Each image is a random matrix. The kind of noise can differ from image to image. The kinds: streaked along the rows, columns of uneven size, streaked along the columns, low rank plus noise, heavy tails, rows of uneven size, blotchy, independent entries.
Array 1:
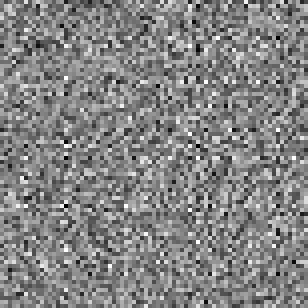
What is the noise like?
low rank plus noise
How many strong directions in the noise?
two
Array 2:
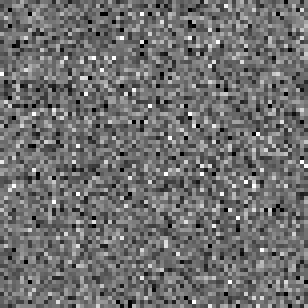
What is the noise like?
heavy tails
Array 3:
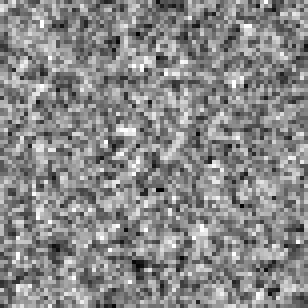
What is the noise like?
blotchy
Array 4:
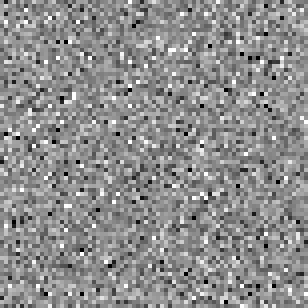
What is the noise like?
heavy tails
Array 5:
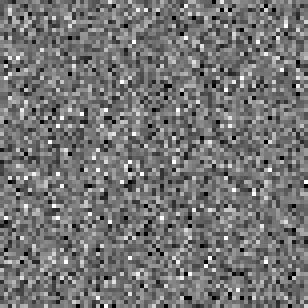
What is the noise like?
heavy tails
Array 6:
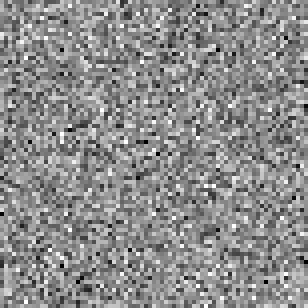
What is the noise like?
independent entries
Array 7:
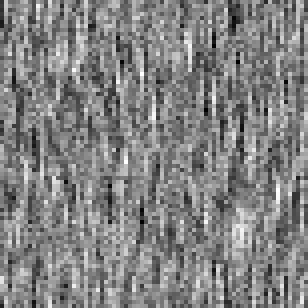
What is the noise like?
streaked along the columns
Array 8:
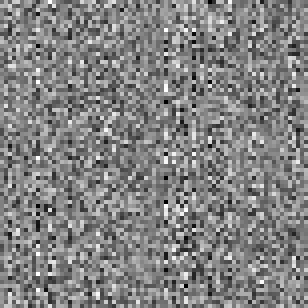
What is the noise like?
columns of uneven size
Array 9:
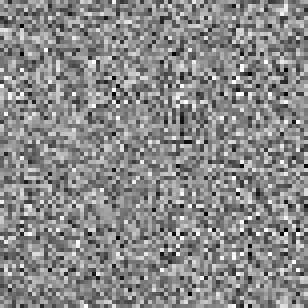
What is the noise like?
low rank plus noise
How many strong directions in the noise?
three or four
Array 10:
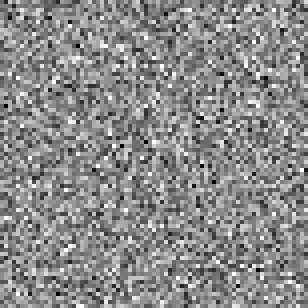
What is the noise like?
independent entries
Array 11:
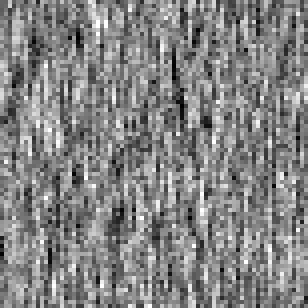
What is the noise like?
streaked along the columns
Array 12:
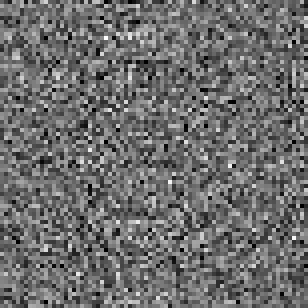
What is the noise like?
low rank plus noise
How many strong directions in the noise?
five to eight
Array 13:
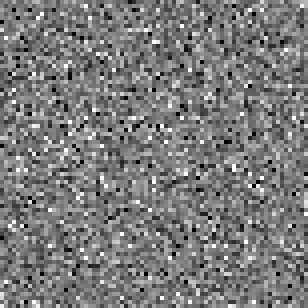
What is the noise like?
heavy tails
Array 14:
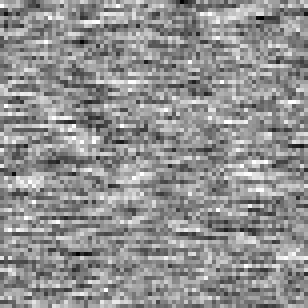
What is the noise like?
streaked along the rows
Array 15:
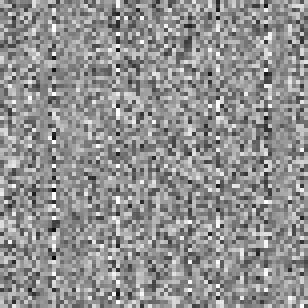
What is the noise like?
columns of uneven size
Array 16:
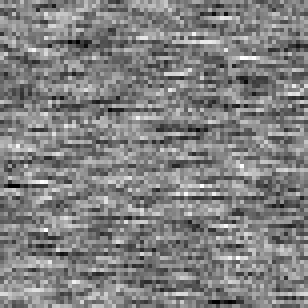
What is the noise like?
streaked along the rows
